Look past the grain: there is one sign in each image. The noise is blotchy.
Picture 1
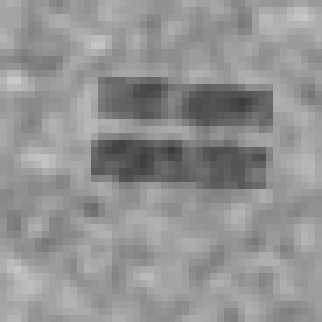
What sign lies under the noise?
equals sign
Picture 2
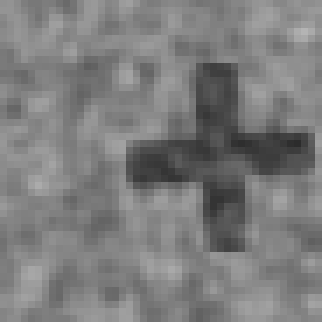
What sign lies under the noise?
plus sign
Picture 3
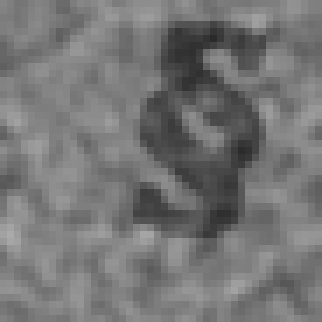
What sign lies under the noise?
section sign
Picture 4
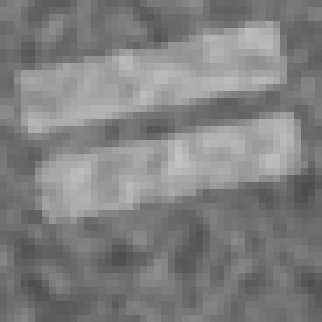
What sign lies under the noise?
equals sign
